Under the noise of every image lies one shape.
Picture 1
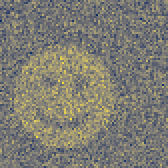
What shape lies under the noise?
smiling face
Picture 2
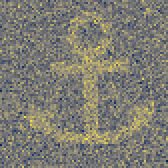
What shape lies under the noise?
anchor
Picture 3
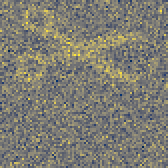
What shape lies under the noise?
pair of scissors
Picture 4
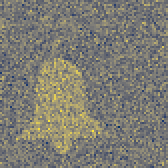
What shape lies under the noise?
bell
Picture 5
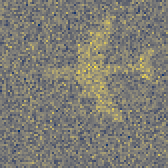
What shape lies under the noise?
airplane
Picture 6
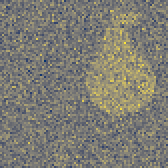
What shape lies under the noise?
pear
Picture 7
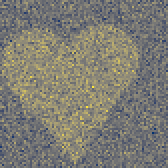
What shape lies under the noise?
heart
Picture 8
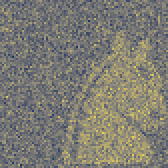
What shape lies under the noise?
chess knight
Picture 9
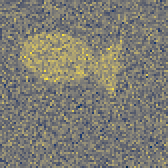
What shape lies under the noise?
fish
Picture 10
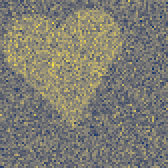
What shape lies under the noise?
heart
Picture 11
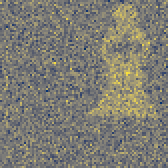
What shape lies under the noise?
chess bishop
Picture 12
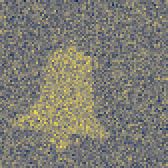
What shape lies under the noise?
bell
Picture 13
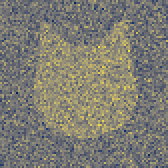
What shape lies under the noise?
cat's head
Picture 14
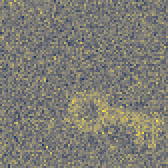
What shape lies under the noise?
key
